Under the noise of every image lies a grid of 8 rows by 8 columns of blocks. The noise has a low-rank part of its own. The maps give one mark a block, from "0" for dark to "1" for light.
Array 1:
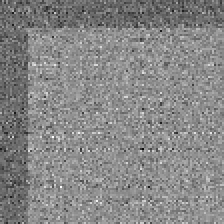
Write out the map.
00000000
01111111
01111111
01111111
01111111
01111111
01111111
01111111
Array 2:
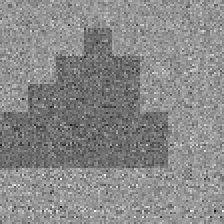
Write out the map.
11111111
11101111
11000111
10000111
00000011
00000011
11111111
11111111
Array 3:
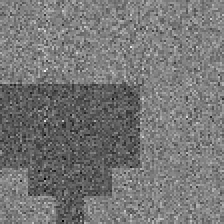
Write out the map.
11111111
11111111
11111111
00000111
00000111
00000111
10001111
11011111
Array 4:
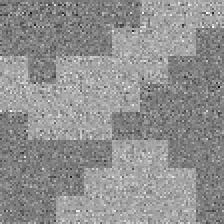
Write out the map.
00000111
00001110
10111100
11111000
01110000
00001100
00011110
00111110
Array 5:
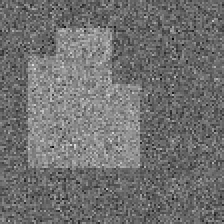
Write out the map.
00000000
00110000
01110000
01111000
01111000
01111000
00000000
00000000
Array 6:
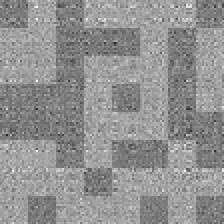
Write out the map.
01011110
11000101
11011101
00010101
00011100
11010010
11101111
10111010
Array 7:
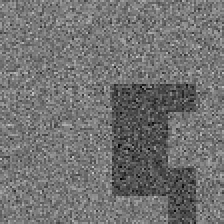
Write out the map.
11111111
11111111
11111111
11110001
11110011
11110011
11110001
11111101
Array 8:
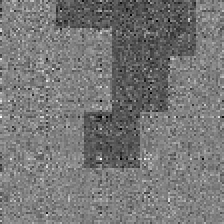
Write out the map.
11000001
11110001
11110011
11110011
11100111
11100111
11111111
11111111
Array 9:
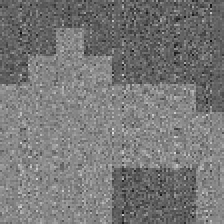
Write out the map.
00000000
00100000
01110000
11111110
11111111
11111111
11110001
11110001
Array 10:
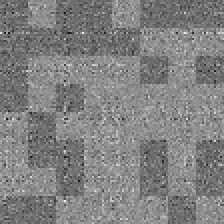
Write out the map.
01001000
00000111
01111010
01011111
10111111
10011010
11011010
00111101
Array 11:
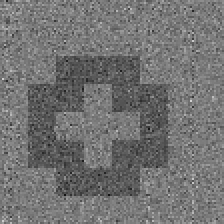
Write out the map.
11111111
11111111
11000111
10010011
10111011
10010011
11000111
11111111
